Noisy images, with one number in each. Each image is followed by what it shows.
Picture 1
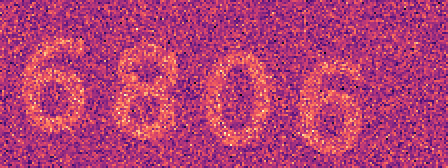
6806
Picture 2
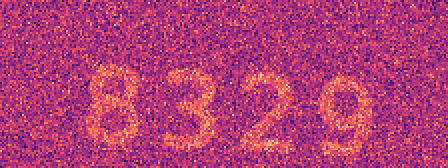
8329
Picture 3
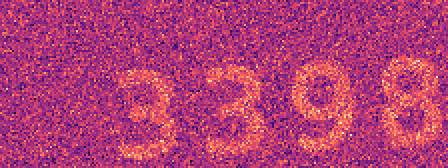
3398
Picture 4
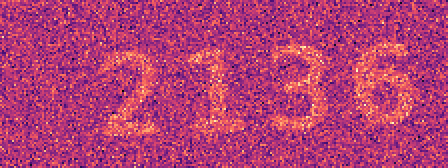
2136
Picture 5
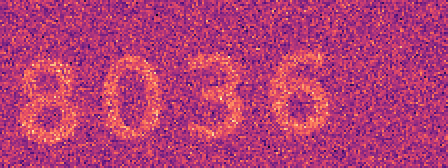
8036
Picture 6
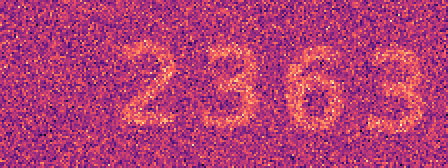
2363
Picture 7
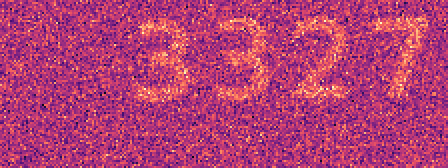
3327
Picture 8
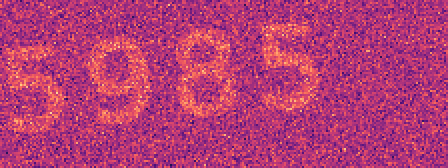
5985
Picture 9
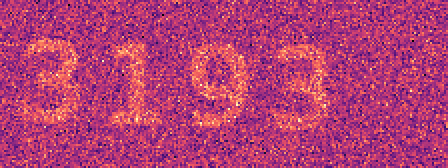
3193
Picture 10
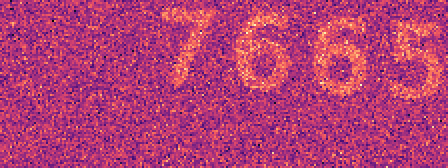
7665
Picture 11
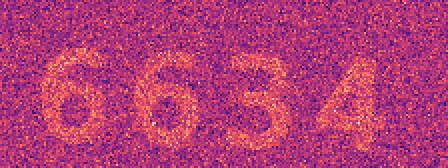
6634
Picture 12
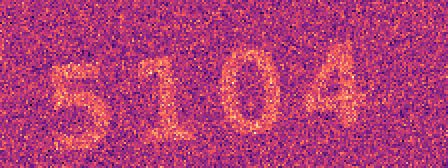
5104
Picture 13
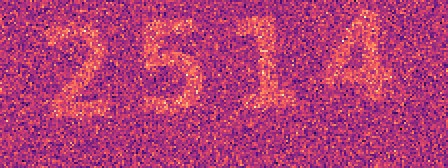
2514
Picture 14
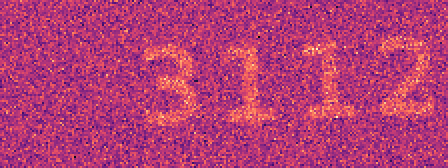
3112
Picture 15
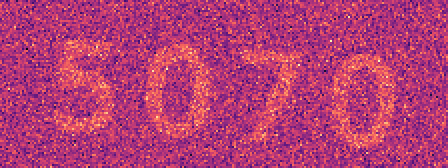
5070
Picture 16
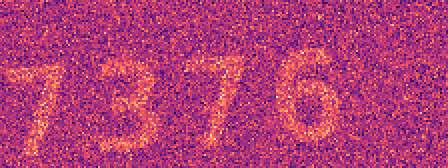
7376
